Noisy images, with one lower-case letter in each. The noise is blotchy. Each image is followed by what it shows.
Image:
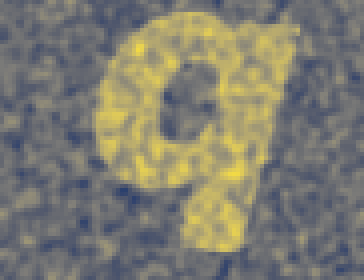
q
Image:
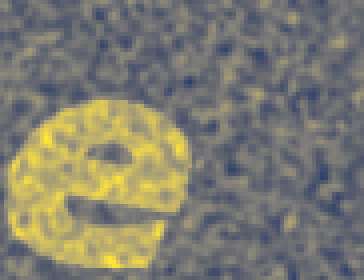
e
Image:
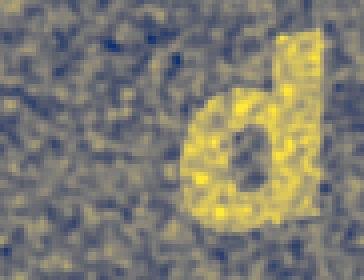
d
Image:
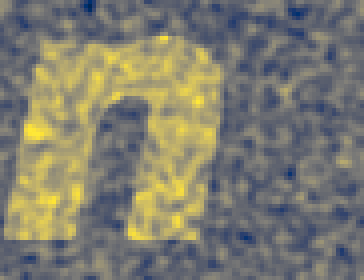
n
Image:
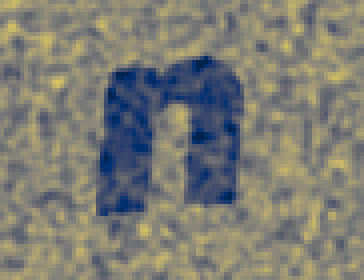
n
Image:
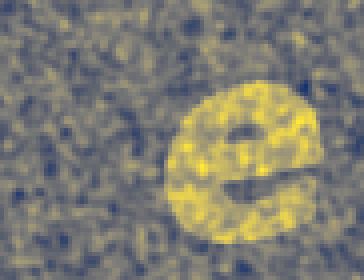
e
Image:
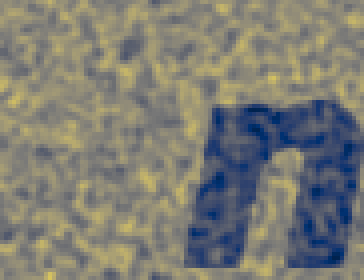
n
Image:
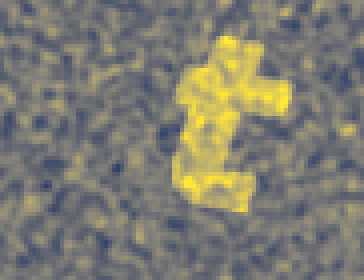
t
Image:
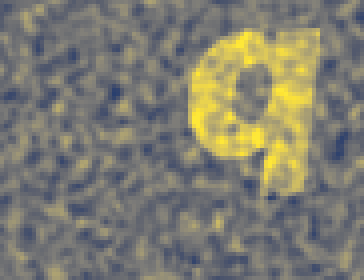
q
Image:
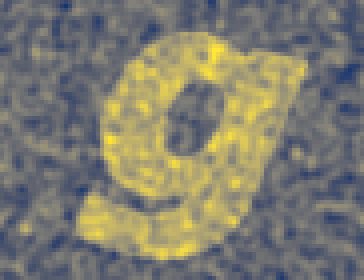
g
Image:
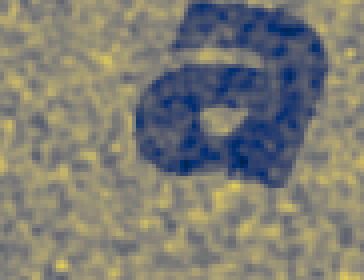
a
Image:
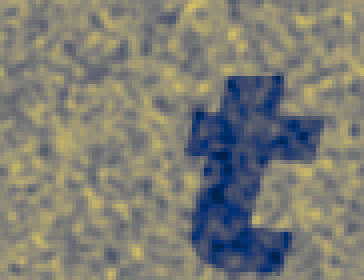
t
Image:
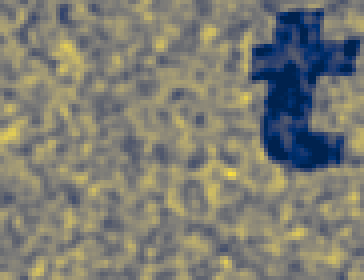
t
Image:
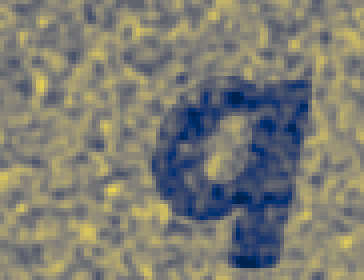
q
